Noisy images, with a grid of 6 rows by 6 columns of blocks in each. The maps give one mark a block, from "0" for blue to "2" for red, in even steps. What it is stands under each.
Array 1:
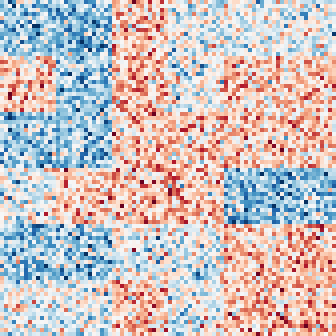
0 0 2 1 1 1
2 0 2 1 2 2
0 0 2 2 2 2
1 2 2 2 0 0
0 0 1 1 2 2
1 1 2 1 2 2
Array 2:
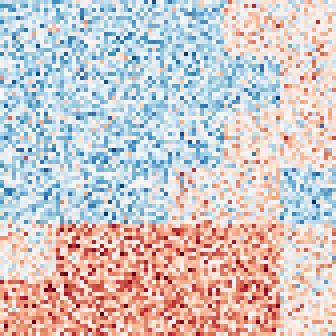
0 0 0 0 1 1
0 0 0 0 0 1
0 0 0 0 1 1
0 0 0 1 1 0
1 2 2 2 2 1
2 2 2 2 2 1
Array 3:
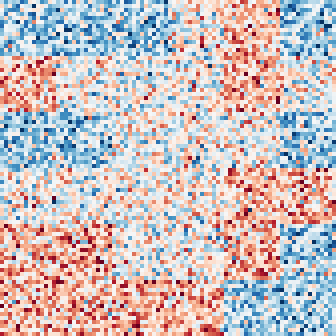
0 0 0 1 2 0
2 1 1 1 2 1
0 0 1 1 1 0
1 1 1 1 2 2
2 2 1 1 2 0
2 2 2 2 0 0
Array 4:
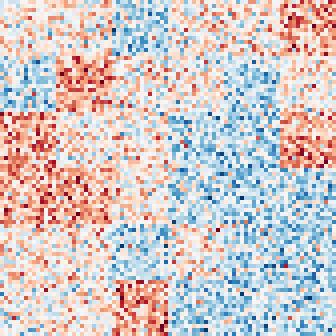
1 1 0 1 1 2
0 2 1 1 0 1
2 1 1 0 0 2
2 2 1 0 0 0
1 1 0 1 0 0
1 1 2 0 0 0
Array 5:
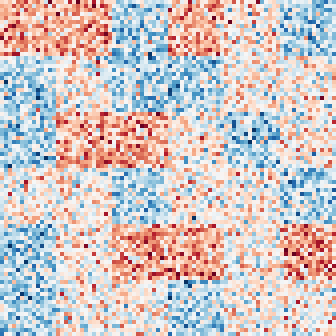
2 2 0 2 1 0
0 1 0 0 1 1
0 2 2 1 0 1
1 1 0 1 1 0
0 1 2 2 1 2
0 1 1 0 1 1
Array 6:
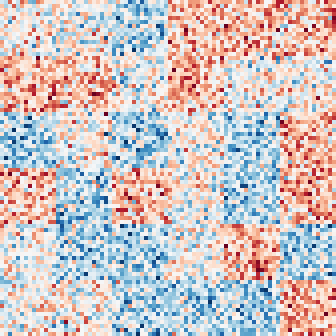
1 1 0 2 2 2
2 2 1 2 1 1
0 1 0 1 0 2
2 0 2 1 0 2
1 0 0 1 2 0
1 1 0 0 0 2
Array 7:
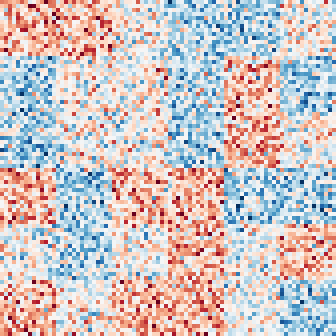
2 2 1 0 0 1
0 1 1 0 2 0
0 1 1 0 2 1
2 0 2 2 0 0
1 0 1 2 1 2
2 1 2 2 1 0
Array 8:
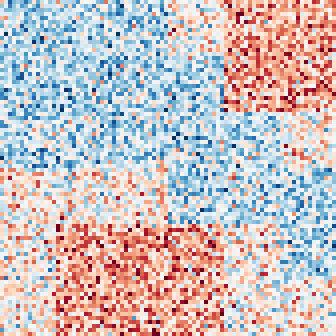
0 0 0 1 2 2
0 0 0 0 2 2
0 0 0 0 0 1
1 1 1 0 0 0
1 2 2 2 1 0
1 2 2 2 1 1
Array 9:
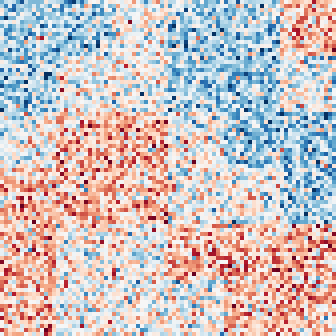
0 0 1 0 0 2
0 1 1 0 0 1
1 2 2 1 0 0
2 2 2 1 1 0
2 1 1 2 2 2
2 1 1 1 2 2
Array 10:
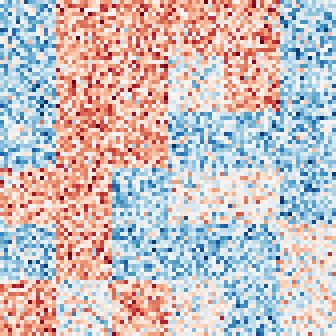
0 2 2 2 2 0
0 2 2 1 2 0
0 2 2 0 0 0
2 2 0 1 1 0
0 2 0 0 0 1
2 1 2 1 0 1
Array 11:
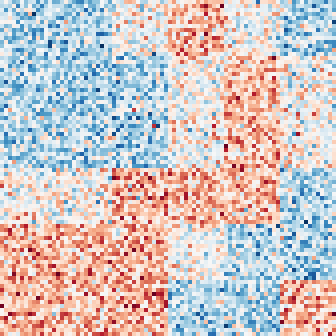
0 0 1 2 1 0
0 0 0 1 2 1
0 0 0 1 2 1
1 1 2 2 2 0
2 2 2 1 0 0
2 2 2 0 0 2
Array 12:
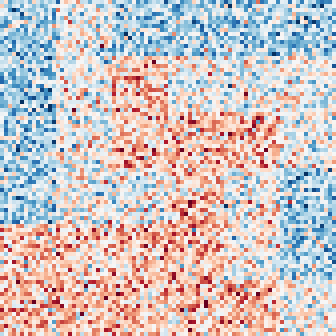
0 1 0 0 0 0
0 1 2 1 1 1
0 1 2 2 2 1
0 1 1 2 1 0
2 2 2 2 1 0
2 2 2 2 2 1
